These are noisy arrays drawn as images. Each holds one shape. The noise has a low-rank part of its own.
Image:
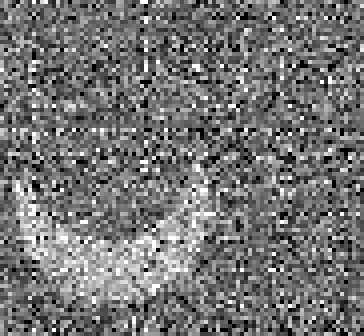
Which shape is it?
crescent
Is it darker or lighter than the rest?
lighter
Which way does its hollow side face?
up
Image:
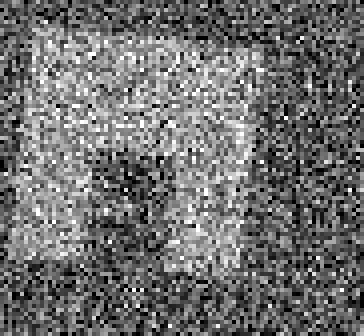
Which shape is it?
square with a notch
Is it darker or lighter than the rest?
lighter
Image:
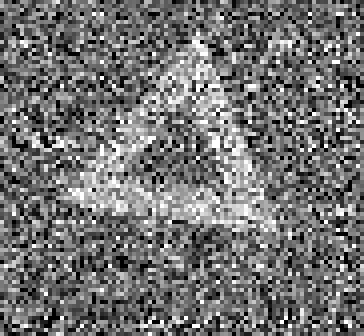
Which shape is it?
triangle frame
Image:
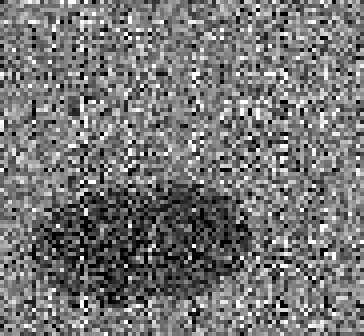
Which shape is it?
ellipse
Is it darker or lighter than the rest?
darker
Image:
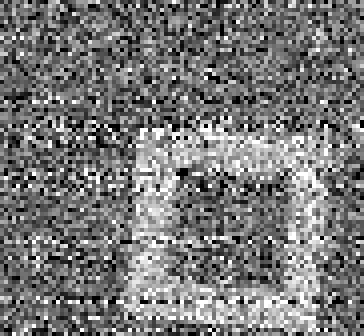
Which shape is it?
square frame
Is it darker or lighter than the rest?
lighter
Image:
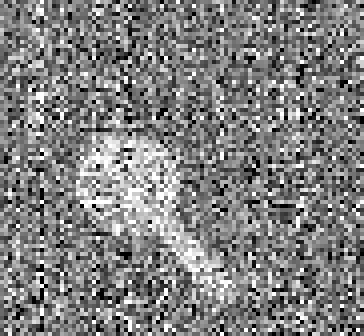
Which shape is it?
lollipop
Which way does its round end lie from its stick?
up and left
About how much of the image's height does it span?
half
